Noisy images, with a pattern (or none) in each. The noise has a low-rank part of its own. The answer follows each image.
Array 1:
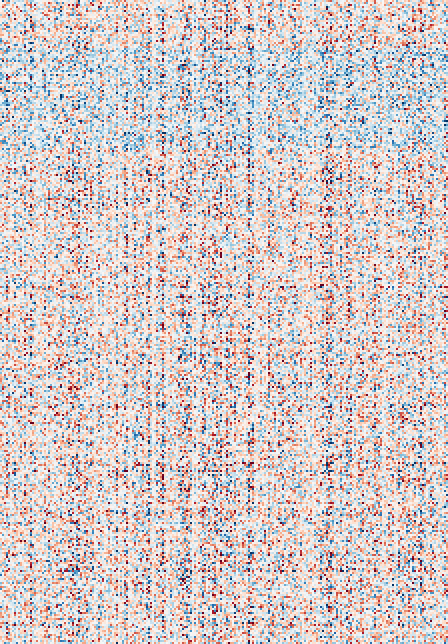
one band of rows
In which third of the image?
top
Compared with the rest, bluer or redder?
bluer
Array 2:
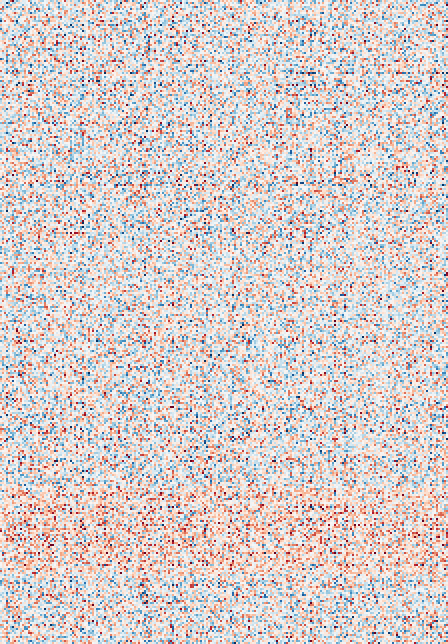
one band of rows
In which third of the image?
bottom
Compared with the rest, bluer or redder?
redder
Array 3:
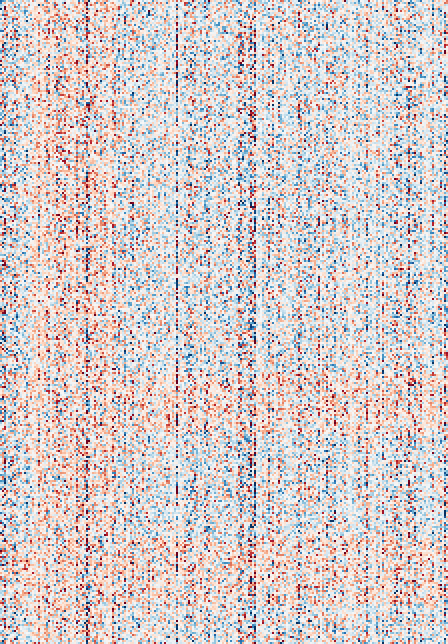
bands of rows crossing bands of columns
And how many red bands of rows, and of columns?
2 and 1
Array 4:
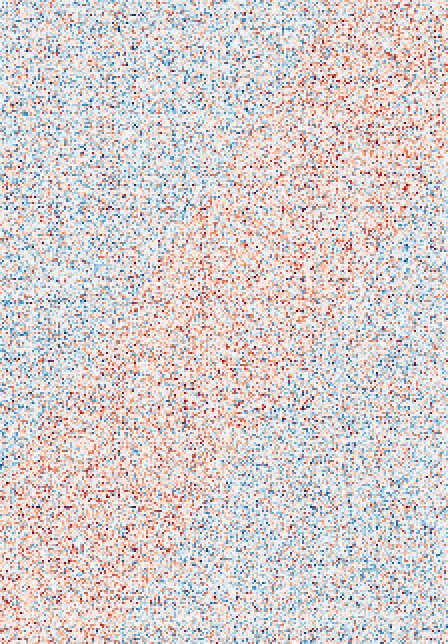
a diagonal band
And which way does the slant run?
bottom left to top right
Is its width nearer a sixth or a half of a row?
a half
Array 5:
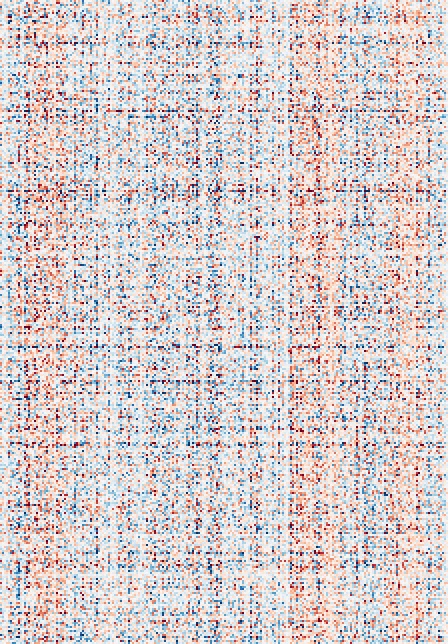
bands of columns
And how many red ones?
3
